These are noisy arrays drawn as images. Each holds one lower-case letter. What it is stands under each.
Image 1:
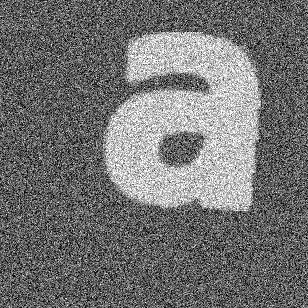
a
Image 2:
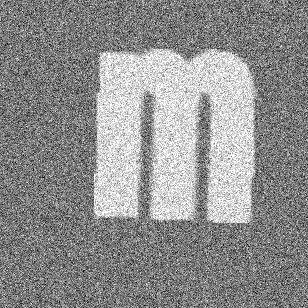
m
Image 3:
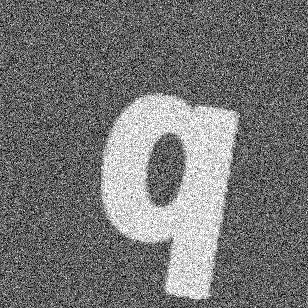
q
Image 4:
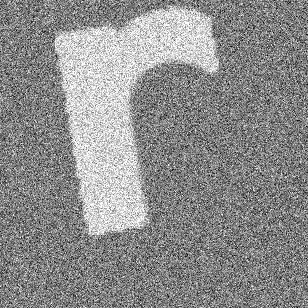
r
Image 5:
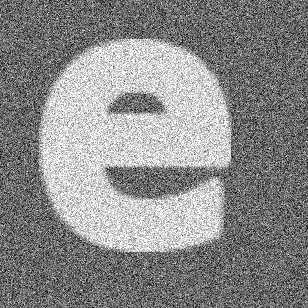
e
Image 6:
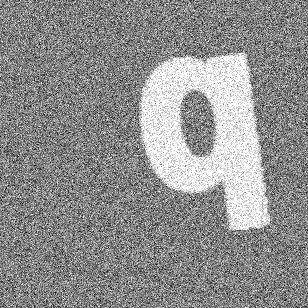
q
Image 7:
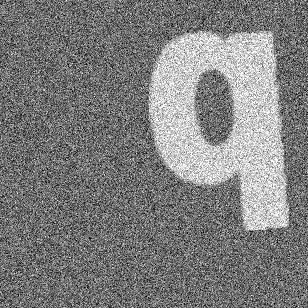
q
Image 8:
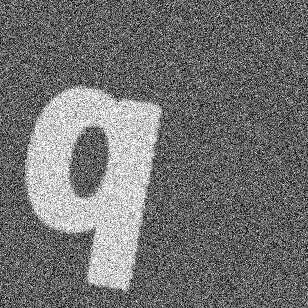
q
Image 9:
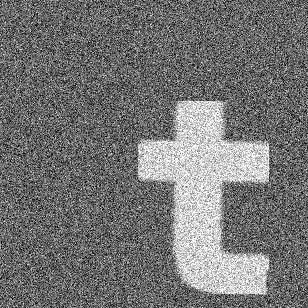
t
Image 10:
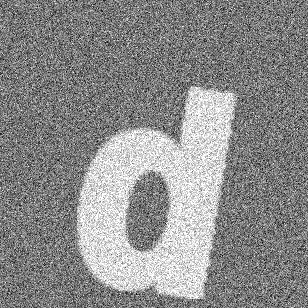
d
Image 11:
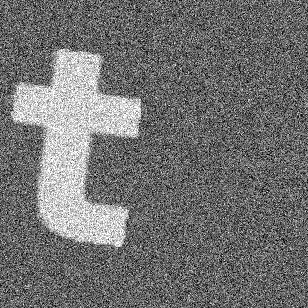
t
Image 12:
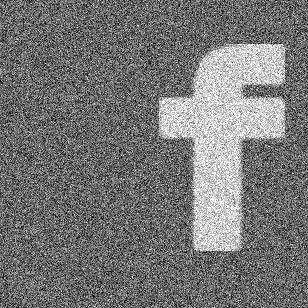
f
